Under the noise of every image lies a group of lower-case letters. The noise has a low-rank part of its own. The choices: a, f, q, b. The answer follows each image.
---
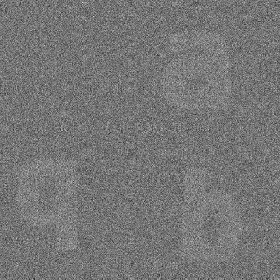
top right: a; bottom left: q; bottom right: b
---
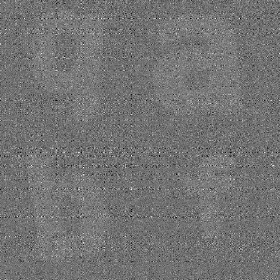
top left: q; top right: a; bottom left: b; bottom right: f
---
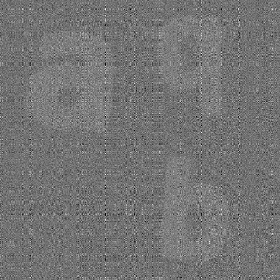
top left: a; top right: q; bottom right: b
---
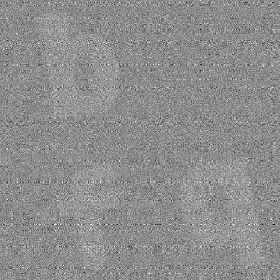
top left: b; bottom left: f; bottom right: q
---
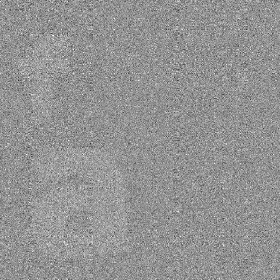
top left: f; bottom left: a
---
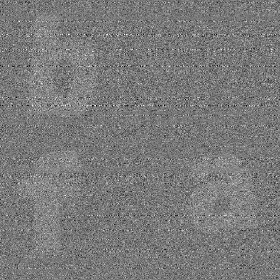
top left: b; bottom left: f; bottom right: a
